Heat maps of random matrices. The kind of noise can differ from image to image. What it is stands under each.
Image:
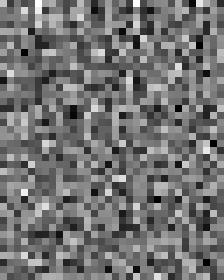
low rank plus noise
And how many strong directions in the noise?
three or four
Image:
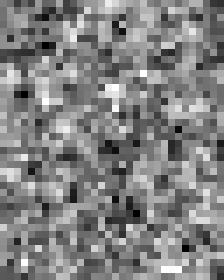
blotchy
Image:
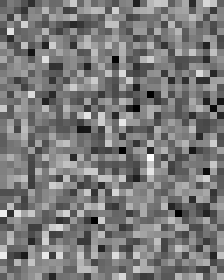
low rank plus noise
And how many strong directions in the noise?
five to eight
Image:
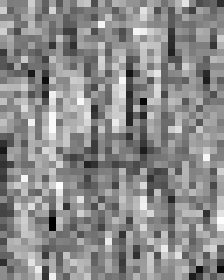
streaked along the columns
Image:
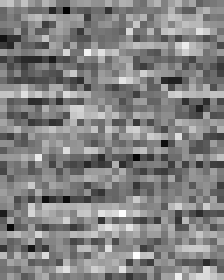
streaked along the rows
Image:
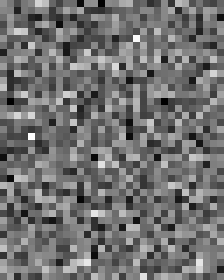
independent entries
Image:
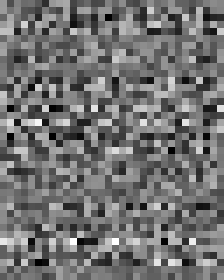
rows of uneven size
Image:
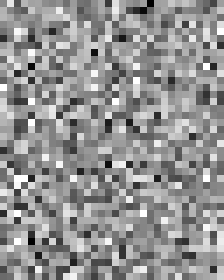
low rank plus noise
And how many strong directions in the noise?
one
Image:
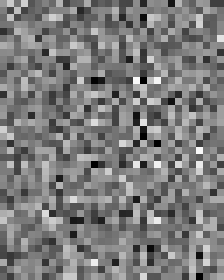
low rank plus noise
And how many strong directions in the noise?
one
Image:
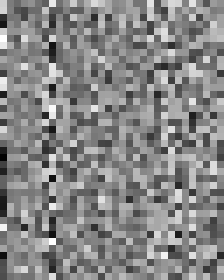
columns of uneven size
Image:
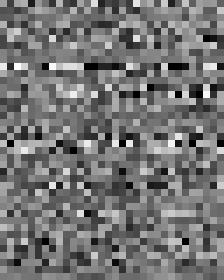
rows of uneven size
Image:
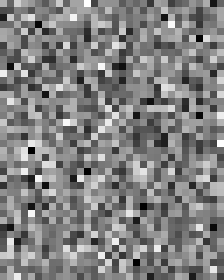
independent entries
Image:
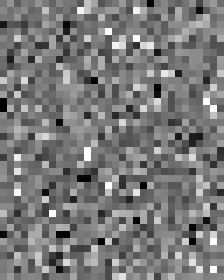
heavy tails
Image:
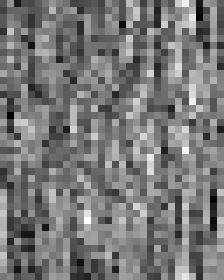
streaked along the columns
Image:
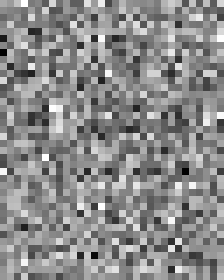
low rank plus noise
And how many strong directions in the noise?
five to eight
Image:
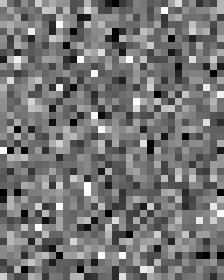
heavy tails
